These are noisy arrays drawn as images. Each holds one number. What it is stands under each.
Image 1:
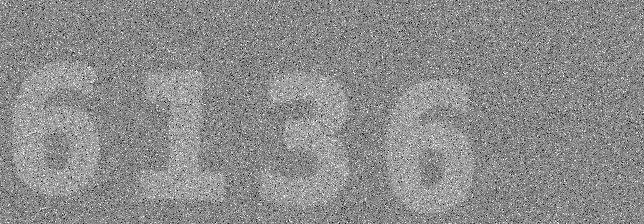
6136
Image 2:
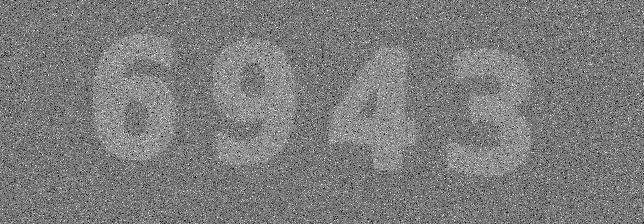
6943
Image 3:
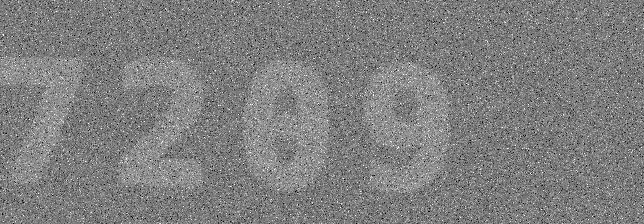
7209
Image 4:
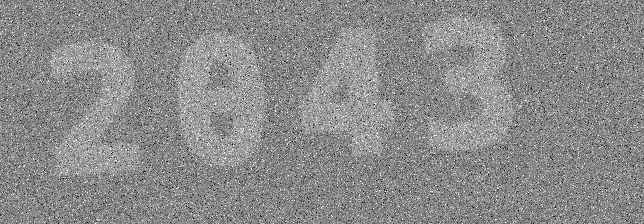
2043
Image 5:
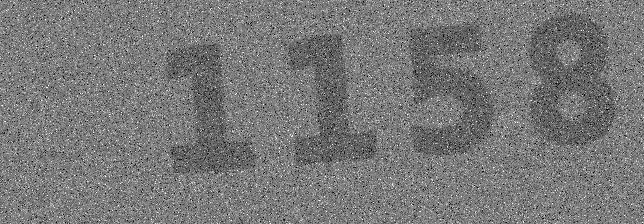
1158
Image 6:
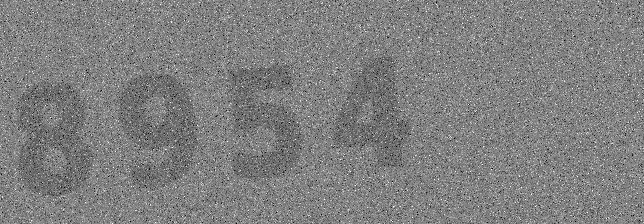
8954
